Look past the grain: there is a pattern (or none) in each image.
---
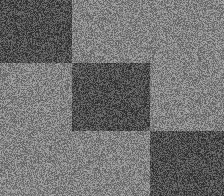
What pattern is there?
blocks along the diagonal
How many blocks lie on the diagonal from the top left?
3
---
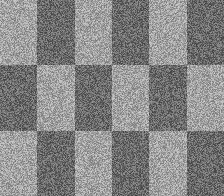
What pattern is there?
a checkerboard
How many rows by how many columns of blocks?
3 by 6
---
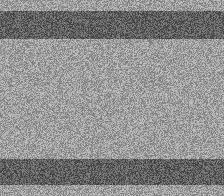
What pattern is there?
bands of rows
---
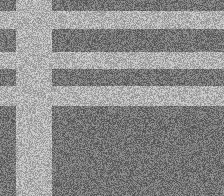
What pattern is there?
bands of rows crossing bands of columns
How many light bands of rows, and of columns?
3 and 1
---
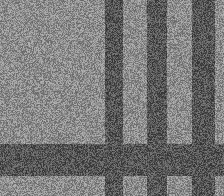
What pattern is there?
bands of rows crossing bands of columns
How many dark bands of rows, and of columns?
1 and 3
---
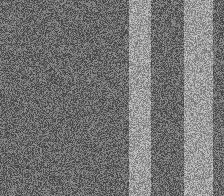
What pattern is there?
bands of columns
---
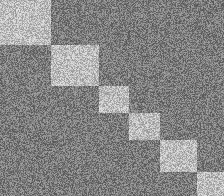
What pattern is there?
blocks along the diagonal
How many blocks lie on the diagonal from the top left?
6
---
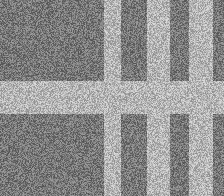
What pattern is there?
bands of rows crossing bands of columns
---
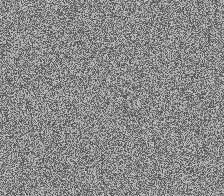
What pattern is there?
only noise
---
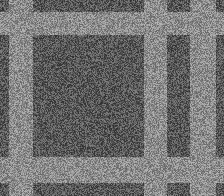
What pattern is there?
bands of rows crossing bands of columns
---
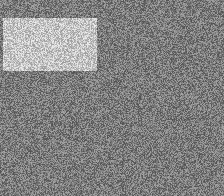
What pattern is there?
one block
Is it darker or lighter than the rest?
lighter
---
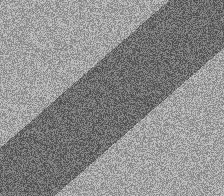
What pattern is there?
a diagonal band
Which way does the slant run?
bottom left to top right
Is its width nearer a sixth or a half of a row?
a half
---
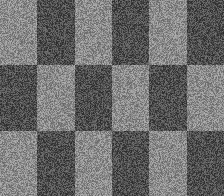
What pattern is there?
a checkerboard
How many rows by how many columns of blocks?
3 by 6
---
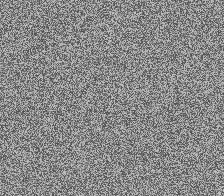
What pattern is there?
only noise
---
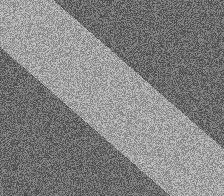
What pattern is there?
a diagonal band
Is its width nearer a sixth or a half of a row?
a half
